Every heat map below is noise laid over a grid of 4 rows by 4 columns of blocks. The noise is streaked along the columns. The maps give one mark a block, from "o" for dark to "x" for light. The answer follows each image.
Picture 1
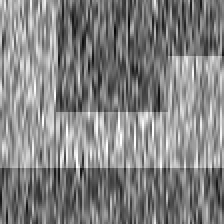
x o o o
x o o x
x x x x
o o o o
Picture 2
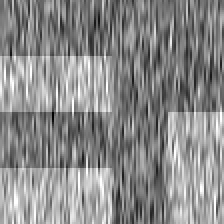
o o o o
x x o o
o o o x
x x o x
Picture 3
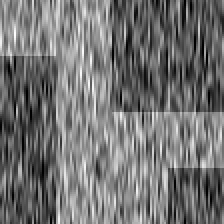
x x o o
o x o o
o x x x
o x x o
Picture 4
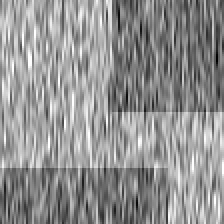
x x o o
x x o o
x x x x
o o o x
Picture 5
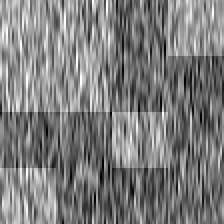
x x o x
x x o o
o o x o
x o o o
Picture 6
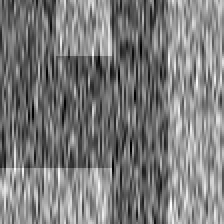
o x o x
o o o x
o o o x
x x o x
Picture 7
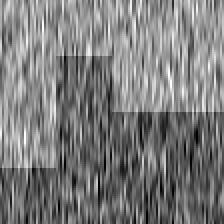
x x x x
x o x x
x o o o
o o o o
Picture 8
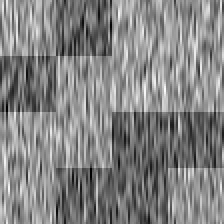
x o x x
o x x x
x x o o
x o o x
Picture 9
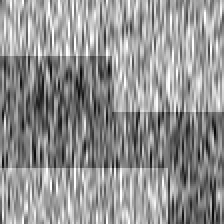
x x x x
o o x x
o o o o
x x x o
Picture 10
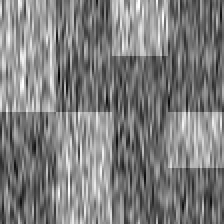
x o x o
x o o o
o x o x
o x o o
